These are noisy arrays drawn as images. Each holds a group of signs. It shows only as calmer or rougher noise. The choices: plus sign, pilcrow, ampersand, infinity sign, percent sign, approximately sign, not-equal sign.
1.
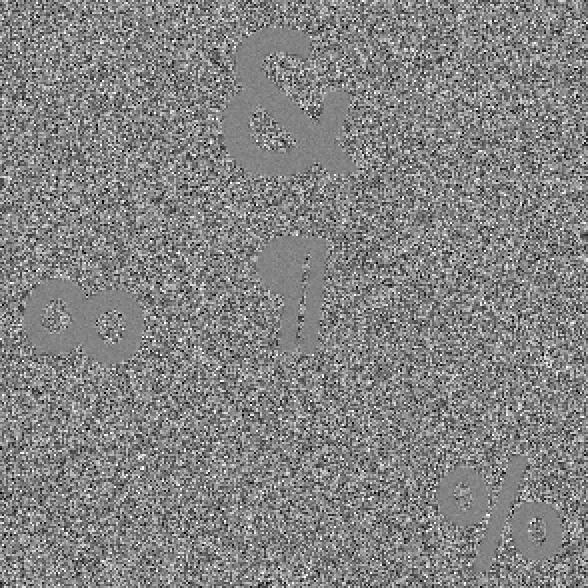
top middle: calm ampersand; middle left: calm infinity sign; centre: calm pilcrow; bottom right: calm percent sign
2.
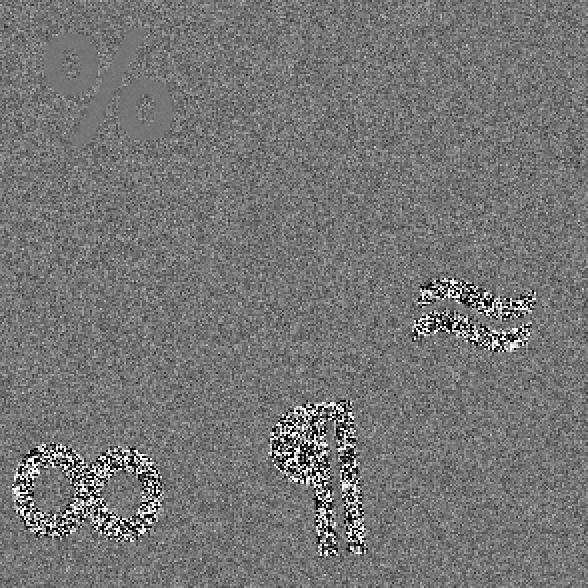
top left: calm percent sign; middle right: rough approximately sign; bottom left: rough infinity sign; bottom middle: rough pilcrow
